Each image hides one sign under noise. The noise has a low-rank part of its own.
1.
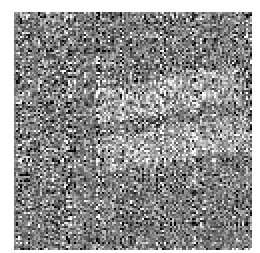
equals sign
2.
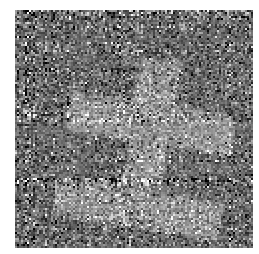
plus-minus sign
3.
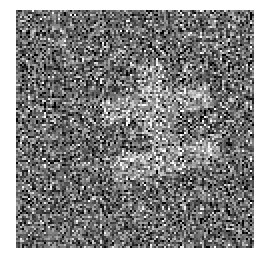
plus-minus sign
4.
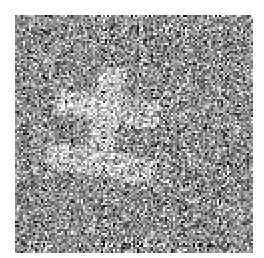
plus-minus sign
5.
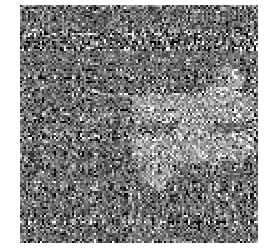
not-equal sign
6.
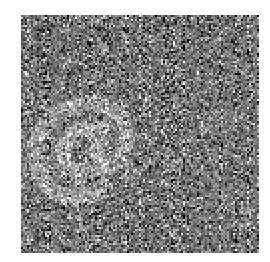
at sign
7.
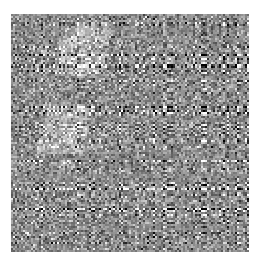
colon
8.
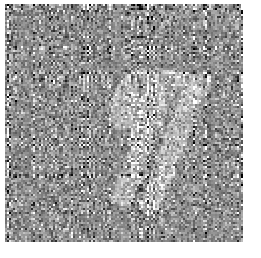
pilcrow
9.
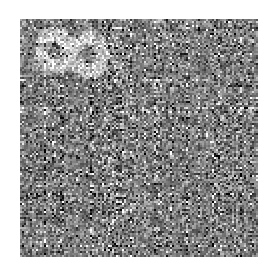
infinity sign
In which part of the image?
top left
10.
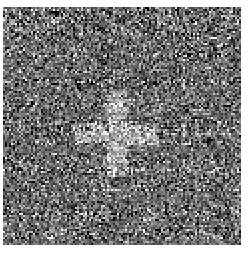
plus sign
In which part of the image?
centre
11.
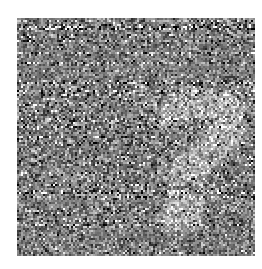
question mark
